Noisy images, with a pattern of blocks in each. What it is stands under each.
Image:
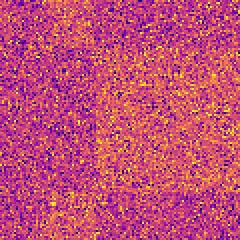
top and bottom mirror each other
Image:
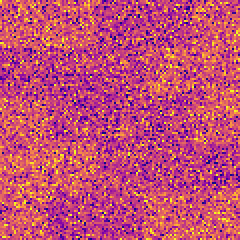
the same after a half turn
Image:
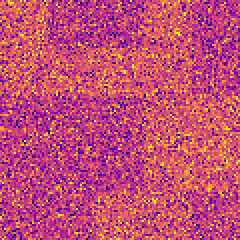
no symmetry
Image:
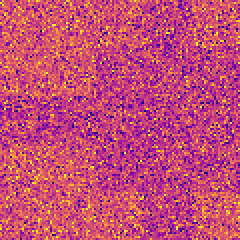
top and bottom mirror each other
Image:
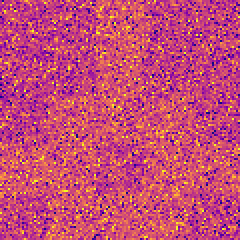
left and right mirror each other
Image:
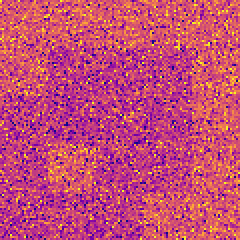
mirrored about the diagonal from the bottom left
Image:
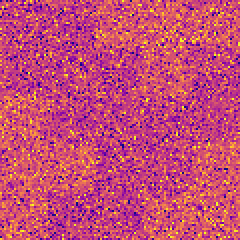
mirrored about the diagonal from the top left
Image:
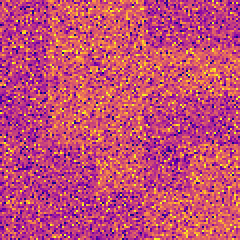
no symmetry
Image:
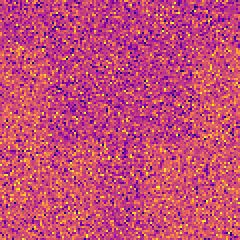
left and right mirror each other
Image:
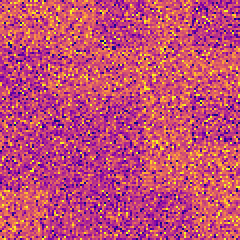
mirrored about the diagonal from the bottom left
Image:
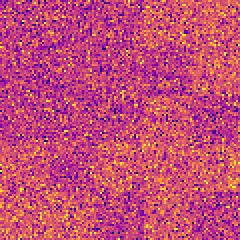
mirrored about the diagonal from the top left
